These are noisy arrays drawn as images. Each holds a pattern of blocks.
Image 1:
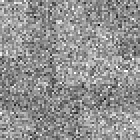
mirrored about the diagonal from the bottom left
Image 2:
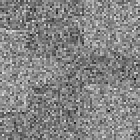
top and bottom mirror each other
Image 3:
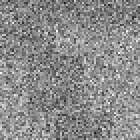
no symmetry
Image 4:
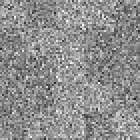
the same after a half turn
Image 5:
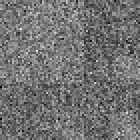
mirrored about the diagonal from the top left
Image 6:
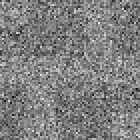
the same after a half turn
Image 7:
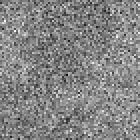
no symmetry
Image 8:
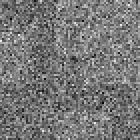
mirrored about the diagonal from the bottom left
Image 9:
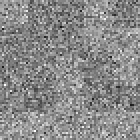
no symmetry
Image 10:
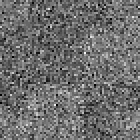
mirrored about the diagonal from the top left
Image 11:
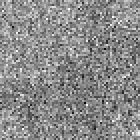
mirrored about the diagonal from the top left
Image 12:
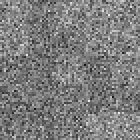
mirrored about the diagonal from the bottom left
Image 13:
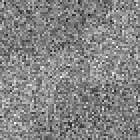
the same after a half turn
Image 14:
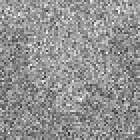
left and right mirror each other
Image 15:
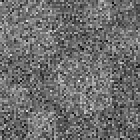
mirrored about the diagonal from the top left
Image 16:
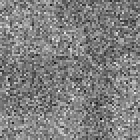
no symmetry
